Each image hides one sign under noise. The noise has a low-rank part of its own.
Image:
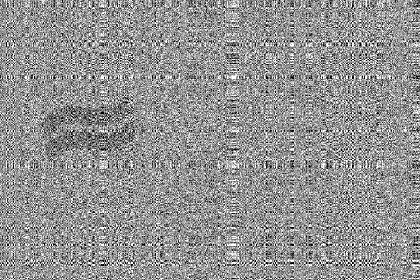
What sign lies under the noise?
approximately sign
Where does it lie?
middle left
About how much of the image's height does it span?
a quarter
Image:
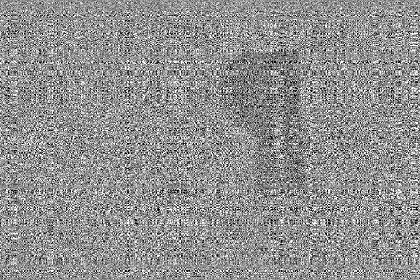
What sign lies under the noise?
pilcrow
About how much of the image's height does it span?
half
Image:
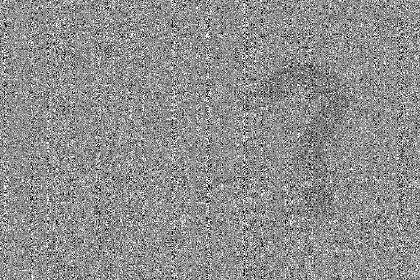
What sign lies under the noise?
question mark
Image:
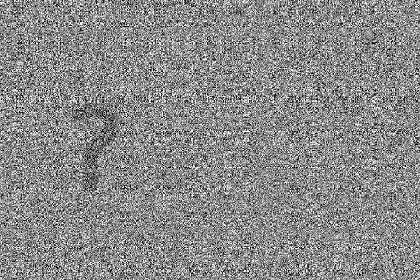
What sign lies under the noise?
question mark
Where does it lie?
middle left
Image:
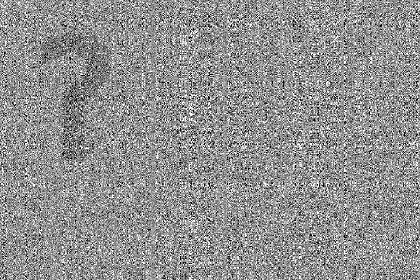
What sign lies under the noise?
question mark
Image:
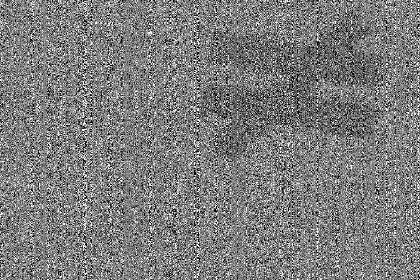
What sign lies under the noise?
not-equal sign
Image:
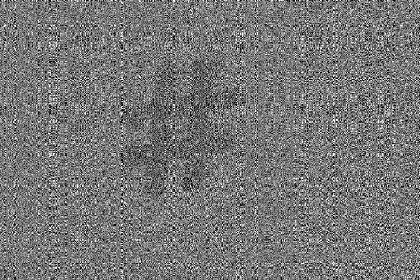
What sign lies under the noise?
hash sign
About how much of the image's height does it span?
half
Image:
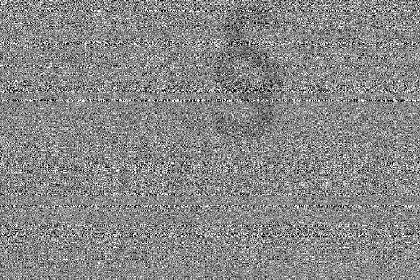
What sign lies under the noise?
section sign
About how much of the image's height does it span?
half
